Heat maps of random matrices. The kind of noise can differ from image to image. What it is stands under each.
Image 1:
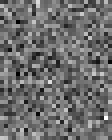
independent entries
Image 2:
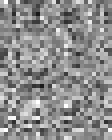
low rank plus noise
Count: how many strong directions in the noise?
two
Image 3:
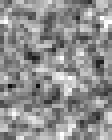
blotchy
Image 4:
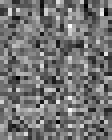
low rank plus noise
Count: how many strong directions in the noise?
three or four
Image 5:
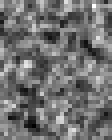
blotchy
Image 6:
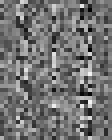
columns of uneven size
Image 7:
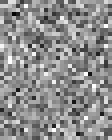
independent entries
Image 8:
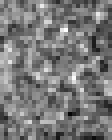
blotchy
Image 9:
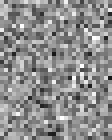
independent entries
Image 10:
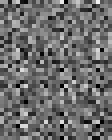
low rank plus noise
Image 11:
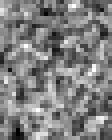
blotchy
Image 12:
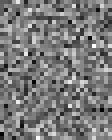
independent entries
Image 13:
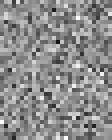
independent entries
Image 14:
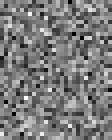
independent entries
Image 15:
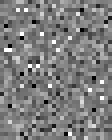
heavy tails
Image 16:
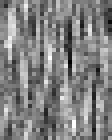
streaked along the columns
